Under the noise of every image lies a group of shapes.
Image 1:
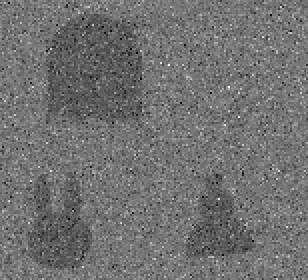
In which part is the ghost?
top left
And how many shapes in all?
3
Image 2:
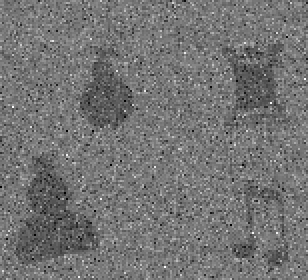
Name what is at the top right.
chess rook
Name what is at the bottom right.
pair of musical notes
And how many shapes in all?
4
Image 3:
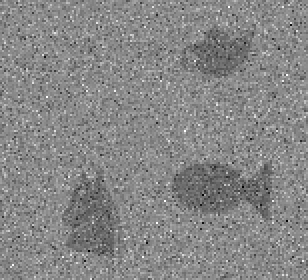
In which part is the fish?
bottom right
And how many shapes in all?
3
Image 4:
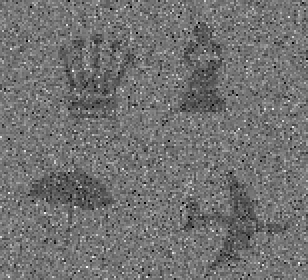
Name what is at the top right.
chess bishop
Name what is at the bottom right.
airplane
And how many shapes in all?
4
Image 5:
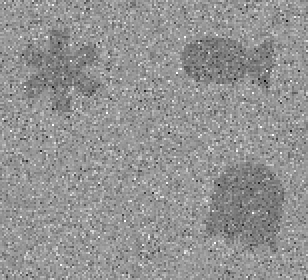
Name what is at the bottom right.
ghost
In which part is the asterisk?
top left
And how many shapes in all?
3
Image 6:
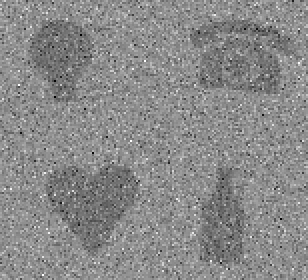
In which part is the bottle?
bottom right
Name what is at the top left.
light bulb
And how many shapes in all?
4
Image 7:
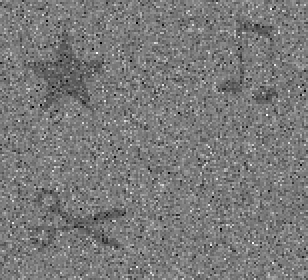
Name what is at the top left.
star
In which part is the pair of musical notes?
top right
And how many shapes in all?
3
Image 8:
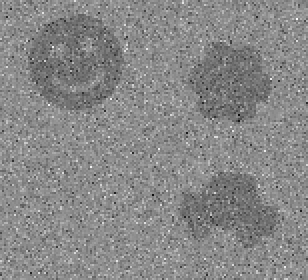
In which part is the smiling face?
top left
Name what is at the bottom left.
nothing
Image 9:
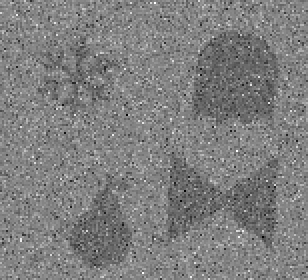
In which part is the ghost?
top right
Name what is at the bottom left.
pear
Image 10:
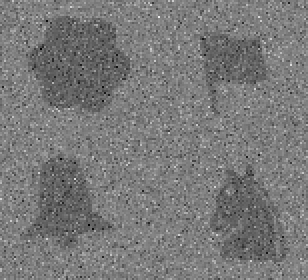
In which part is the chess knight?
bottom right
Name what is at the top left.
flower
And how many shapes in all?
4
